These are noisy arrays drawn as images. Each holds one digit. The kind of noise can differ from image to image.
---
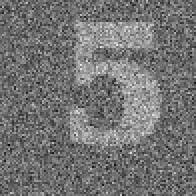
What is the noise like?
independent entries
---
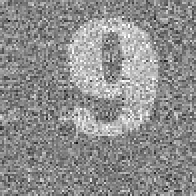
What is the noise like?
low rank plus noise
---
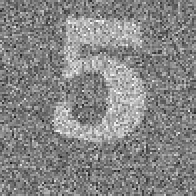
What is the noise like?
independent entries
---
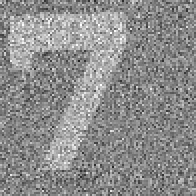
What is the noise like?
low rank plus noise
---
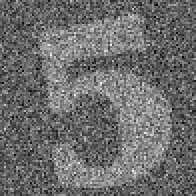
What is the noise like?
independent entries
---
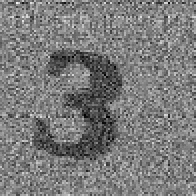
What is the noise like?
low rank plus noise
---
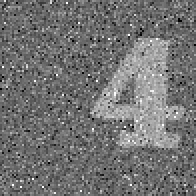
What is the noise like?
heavy tails
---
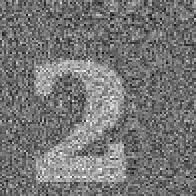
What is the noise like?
low rank plus noise
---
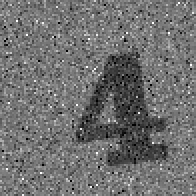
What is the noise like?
heavy tails
